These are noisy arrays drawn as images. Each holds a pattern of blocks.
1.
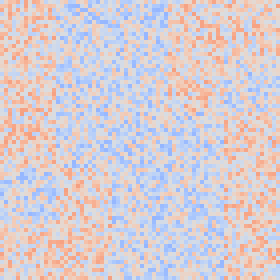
the same after a half turn
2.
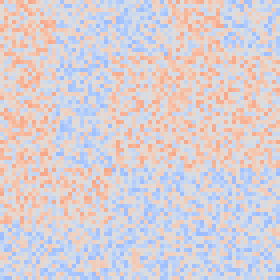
no symmetry
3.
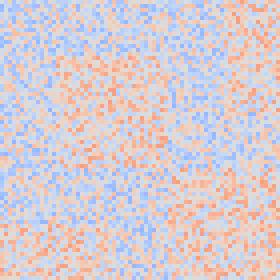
mirrored about the diagonal from the top left
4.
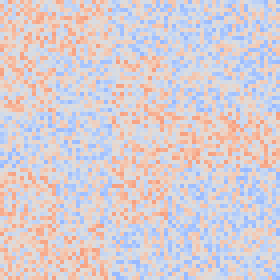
top and bottom mirror each other
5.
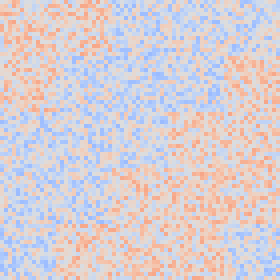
mirrored about the diagonal from the top left
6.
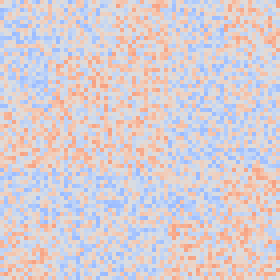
mirrored about the diagonal from the top left
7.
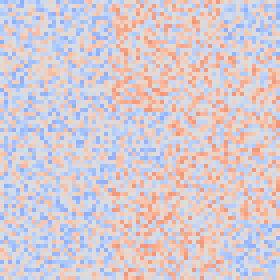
top and bottom mirror each other
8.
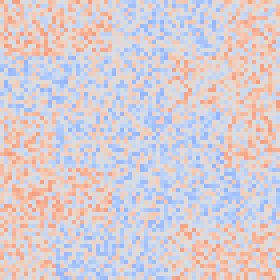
the same after a half turn
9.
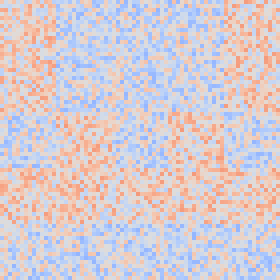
left and right mirror each other
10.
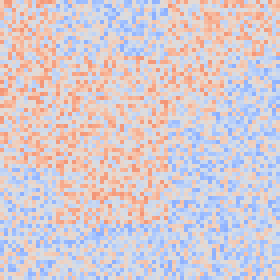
no symmetry
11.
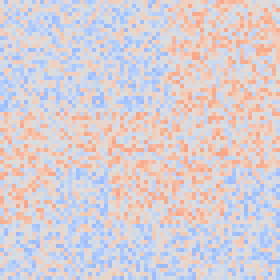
no symmetry
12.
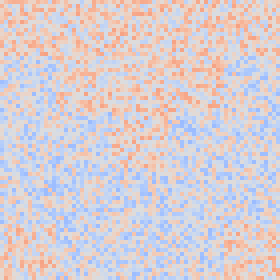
left and right mirror each other
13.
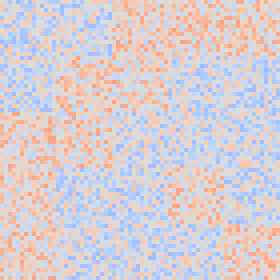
mirrored about the diagonal from the top left
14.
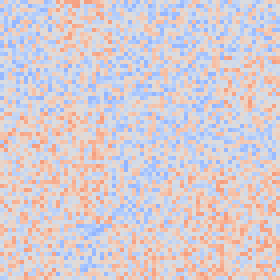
no symmetry
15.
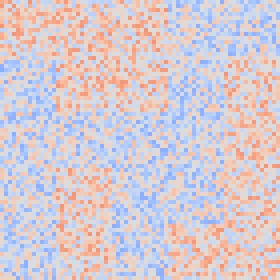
no symmetry
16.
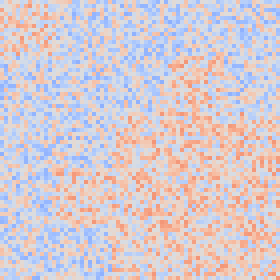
mirrored about the diagonal from the top left
